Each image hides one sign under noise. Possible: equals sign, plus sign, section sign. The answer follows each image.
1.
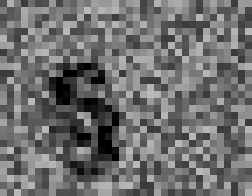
section sign
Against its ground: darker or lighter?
darker
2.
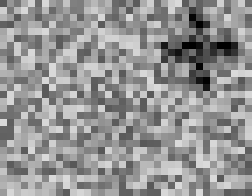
plus sign
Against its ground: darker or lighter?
darker
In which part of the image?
top right
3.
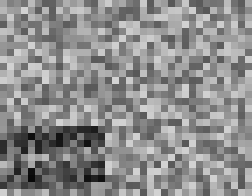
equals sign
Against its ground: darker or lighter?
darker
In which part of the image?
bottom left
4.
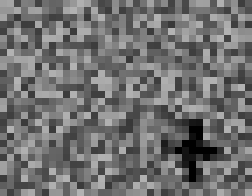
plus sign
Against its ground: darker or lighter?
darker
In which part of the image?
bottom right
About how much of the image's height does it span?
a third
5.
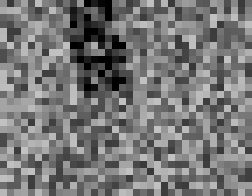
section sign
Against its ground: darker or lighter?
darker
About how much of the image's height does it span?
half
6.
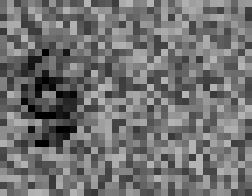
section sign
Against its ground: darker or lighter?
darker
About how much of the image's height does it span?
half
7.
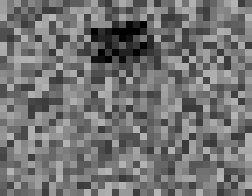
equals sign
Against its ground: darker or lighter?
darker
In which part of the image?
top middle
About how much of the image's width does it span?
a quarter
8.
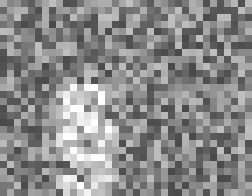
section sign
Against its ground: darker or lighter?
lighter
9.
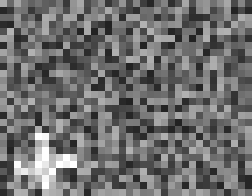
plus sign
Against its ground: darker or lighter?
lighter
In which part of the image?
bottom left
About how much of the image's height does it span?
a third
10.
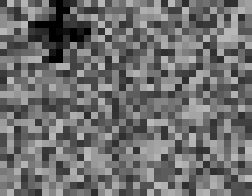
plus sign
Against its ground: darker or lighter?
darker
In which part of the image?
top left
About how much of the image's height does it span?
a third
